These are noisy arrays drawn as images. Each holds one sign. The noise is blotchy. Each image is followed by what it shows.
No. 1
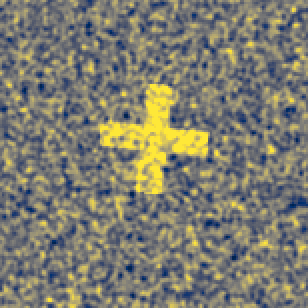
plus sign
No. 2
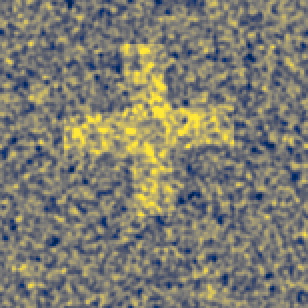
plus sign
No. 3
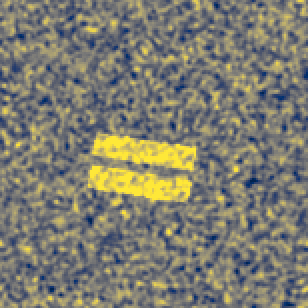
equals sign
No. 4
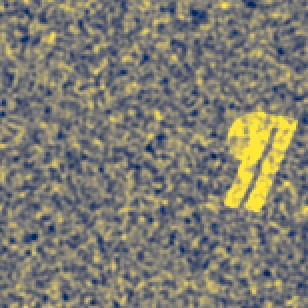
pilcrow
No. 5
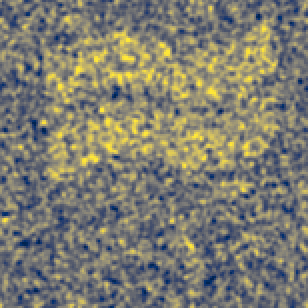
approximately sign
